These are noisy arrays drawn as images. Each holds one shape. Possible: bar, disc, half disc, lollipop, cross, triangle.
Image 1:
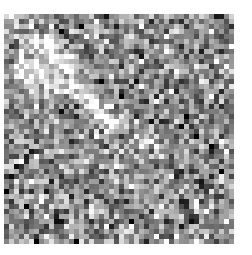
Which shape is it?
lollipop
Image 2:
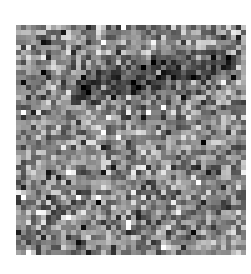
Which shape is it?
bar
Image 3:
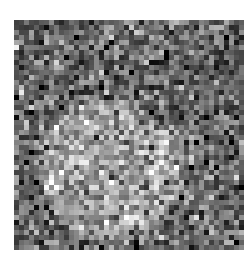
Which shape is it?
disc
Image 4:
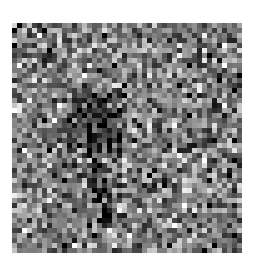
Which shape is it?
lollipop
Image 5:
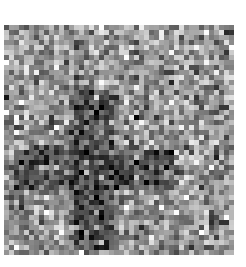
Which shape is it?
cross
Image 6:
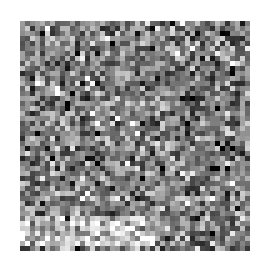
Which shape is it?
bar
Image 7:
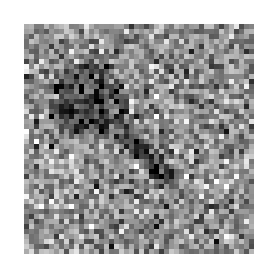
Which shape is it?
lollipop
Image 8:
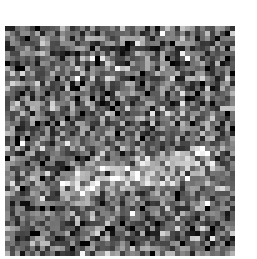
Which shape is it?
bar
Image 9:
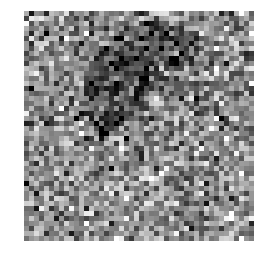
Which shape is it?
half disc
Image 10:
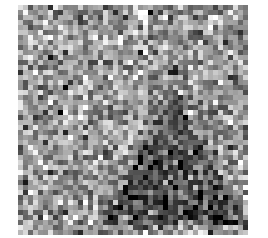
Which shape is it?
triangle
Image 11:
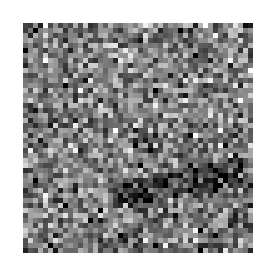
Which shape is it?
bar
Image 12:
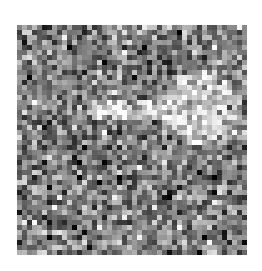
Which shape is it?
lollipop
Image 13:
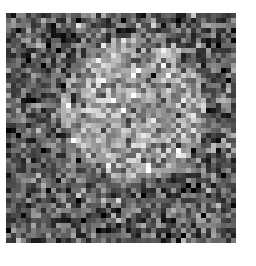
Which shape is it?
disc
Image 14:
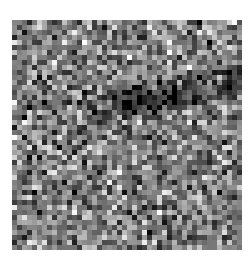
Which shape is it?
bar
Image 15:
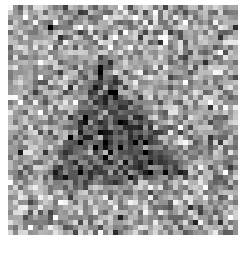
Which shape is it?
triangle
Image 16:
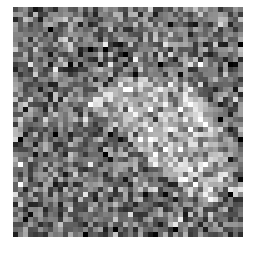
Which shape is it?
half disc
